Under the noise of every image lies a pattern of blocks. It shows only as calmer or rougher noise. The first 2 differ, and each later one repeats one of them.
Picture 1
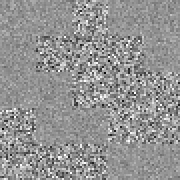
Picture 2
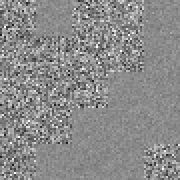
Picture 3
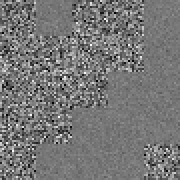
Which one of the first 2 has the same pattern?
2
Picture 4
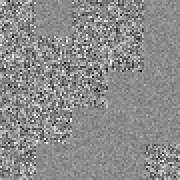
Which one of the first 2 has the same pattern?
2
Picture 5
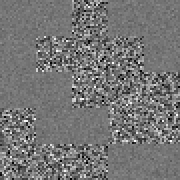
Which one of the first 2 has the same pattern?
1
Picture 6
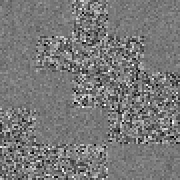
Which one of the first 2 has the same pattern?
1
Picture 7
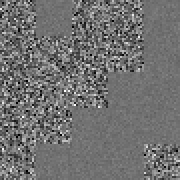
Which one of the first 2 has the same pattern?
2
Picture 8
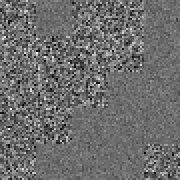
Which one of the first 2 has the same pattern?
2
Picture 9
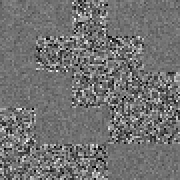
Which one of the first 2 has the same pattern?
1
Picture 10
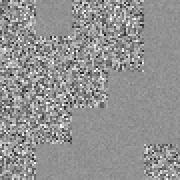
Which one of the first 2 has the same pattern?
2
